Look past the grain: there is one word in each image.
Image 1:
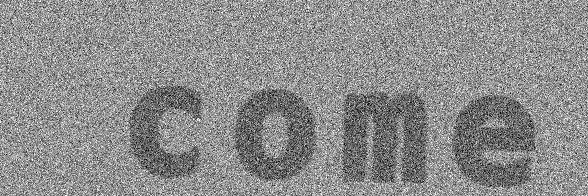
come
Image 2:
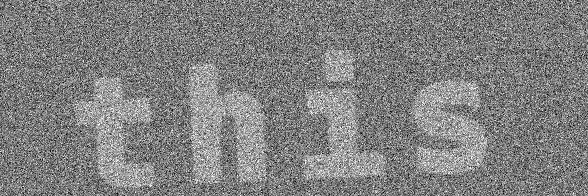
this
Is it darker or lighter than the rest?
lighter
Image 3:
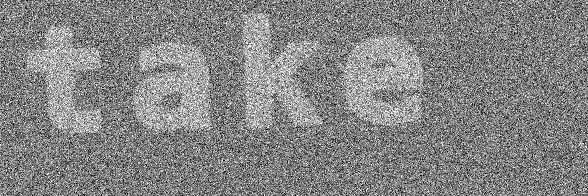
take
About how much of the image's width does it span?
two thirds
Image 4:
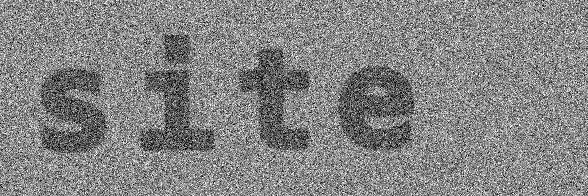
site
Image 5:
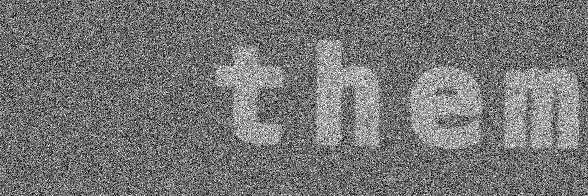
them
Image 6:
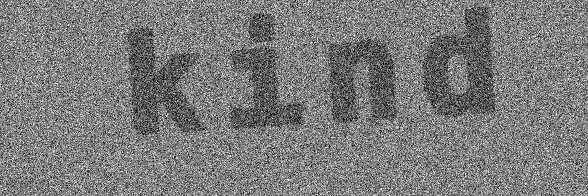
kind
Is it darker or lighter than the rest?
darker
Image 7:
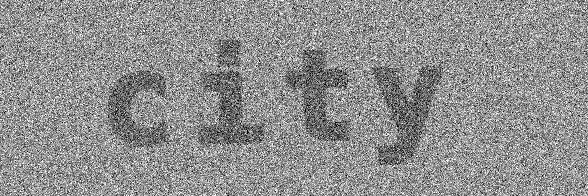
city
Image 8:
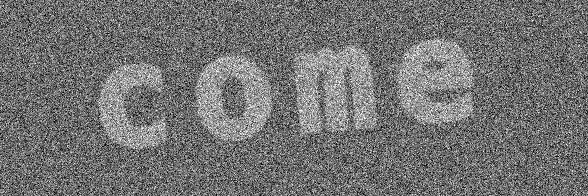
come
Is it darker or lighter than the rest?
lighter
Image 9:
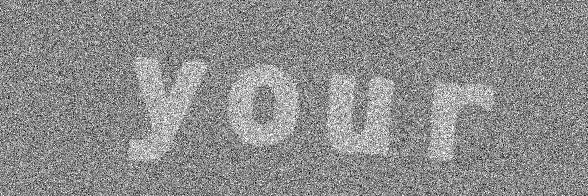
your
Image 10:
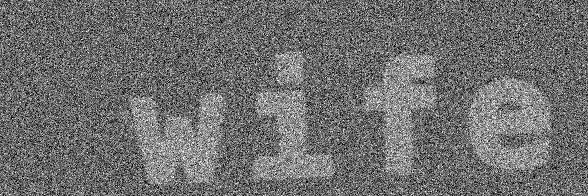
wife
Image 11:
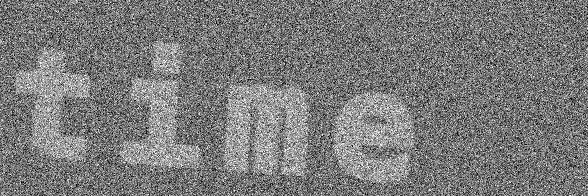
time
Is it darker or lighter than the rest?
lighter
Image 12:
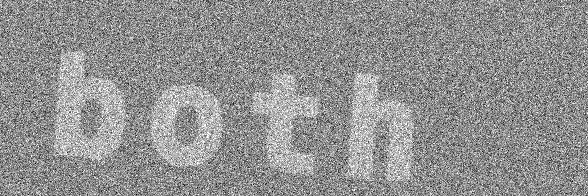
both
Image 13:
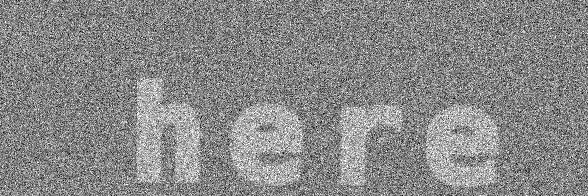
here
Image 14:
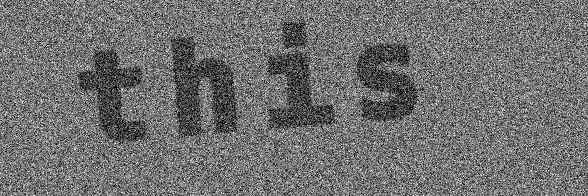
this
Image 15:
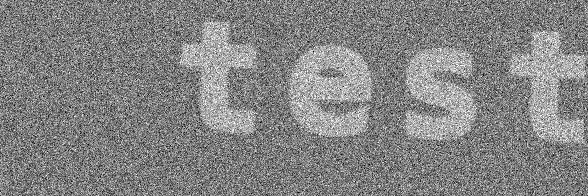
test
